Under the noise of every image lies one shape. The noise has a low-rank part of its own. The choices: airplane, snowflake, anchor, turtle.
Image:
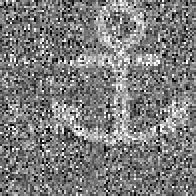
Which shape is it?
anchor
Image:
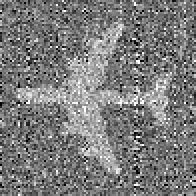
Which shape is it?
airplane
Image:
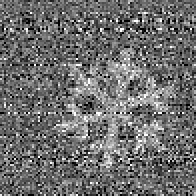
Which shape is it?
snowflake
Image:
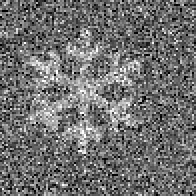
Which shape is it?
snowflake
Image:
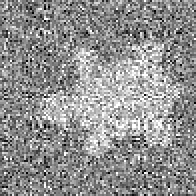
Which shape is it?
turtle
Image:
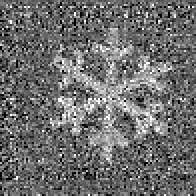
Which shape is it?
snowflake
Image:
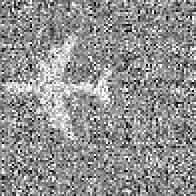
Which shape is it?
airplane
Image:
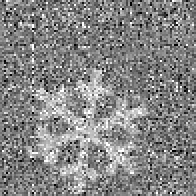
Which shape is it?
snowflake
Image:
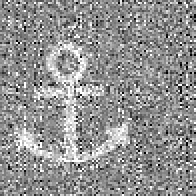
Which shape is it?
anchor
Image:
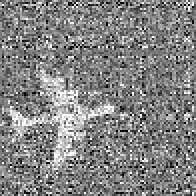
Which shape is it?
airplane
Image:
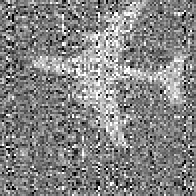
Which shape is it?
airplane
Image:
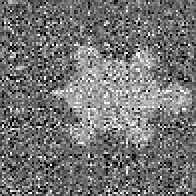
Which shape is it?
turtle
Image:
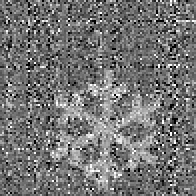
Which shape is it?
snowflake
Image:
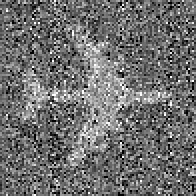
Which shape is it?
airplane
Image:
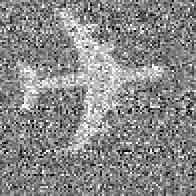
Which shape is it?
airplane
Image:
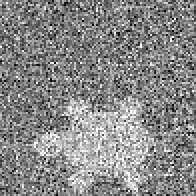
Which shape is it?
turtle
